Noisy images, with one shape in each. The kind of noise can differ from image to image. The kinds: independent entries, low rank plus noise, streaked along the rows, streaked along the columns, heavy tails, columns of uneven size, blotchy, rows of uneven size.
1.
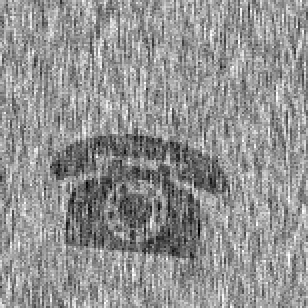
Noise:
streaked along the columns
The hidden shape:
telephone
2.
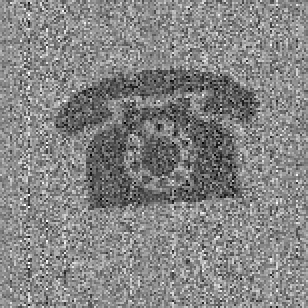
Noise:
columns of uneven size
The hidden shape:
telephone
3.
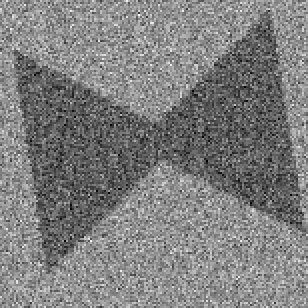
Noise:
low rank plus noise
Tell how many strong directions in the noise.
five to eight
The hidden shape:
bow tie
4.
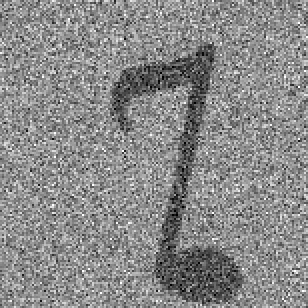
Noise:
low rank plus noise
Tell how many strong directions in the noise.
one
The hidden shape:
musical note
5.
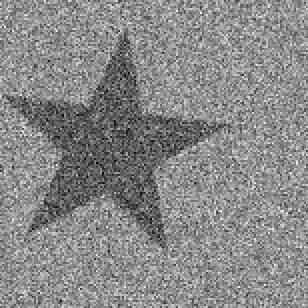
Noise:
independent entries
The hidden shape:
star
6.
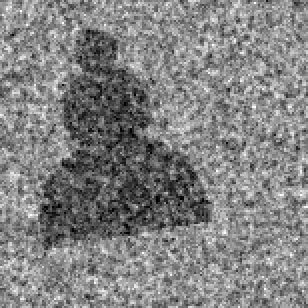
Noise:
blotchy
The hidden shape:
chess pawn
